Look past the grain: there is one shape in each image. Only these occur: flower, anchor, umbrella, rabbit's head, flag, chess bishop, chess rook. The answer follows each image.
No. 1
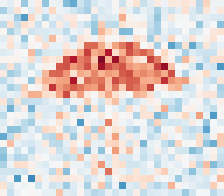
umbrella
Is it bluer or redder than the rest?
redder
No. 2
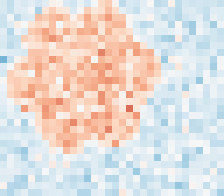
flower
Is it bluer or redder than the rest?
redder
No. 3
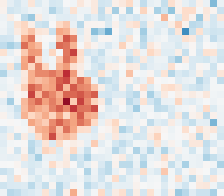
rabbit's head
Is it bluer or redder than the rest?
redder
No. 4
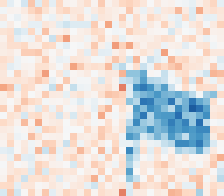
flag
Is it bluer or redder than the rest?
bluer
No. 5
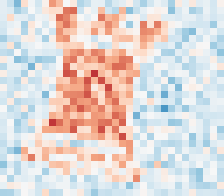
chess rook
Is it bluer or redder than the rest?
redder
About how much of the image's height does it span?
nearly all
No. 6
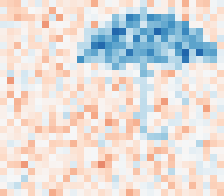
umbrella
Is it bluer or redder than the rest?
bluer
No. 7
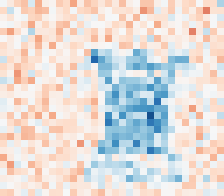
chess rook
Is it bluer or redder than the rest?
bluer
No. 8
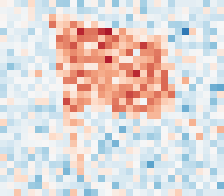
flag
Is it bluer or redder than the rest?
redder
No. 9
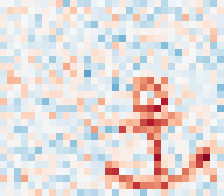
anchor
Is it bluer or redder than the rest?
redder
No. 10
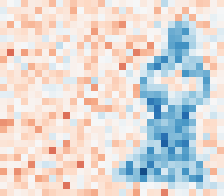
chess bishop
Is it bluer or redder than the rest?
bluer
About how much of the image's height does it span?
nearly all
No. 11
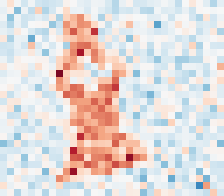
chess bishop
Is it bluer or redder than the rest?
redder
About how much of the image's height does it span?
nearly all
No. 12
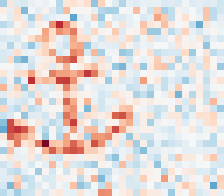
anchor
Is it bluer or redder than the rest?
redder
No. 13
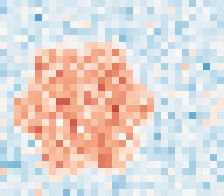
flower
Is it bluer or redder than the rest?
redder
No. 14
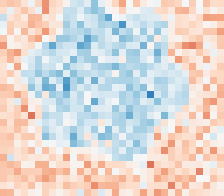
flower
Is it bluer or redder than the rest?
bluer
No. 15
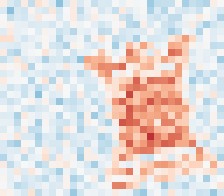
chess rook
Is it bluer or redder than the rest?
redder
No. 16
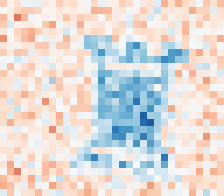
chess rook
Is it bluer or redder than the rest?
bluer
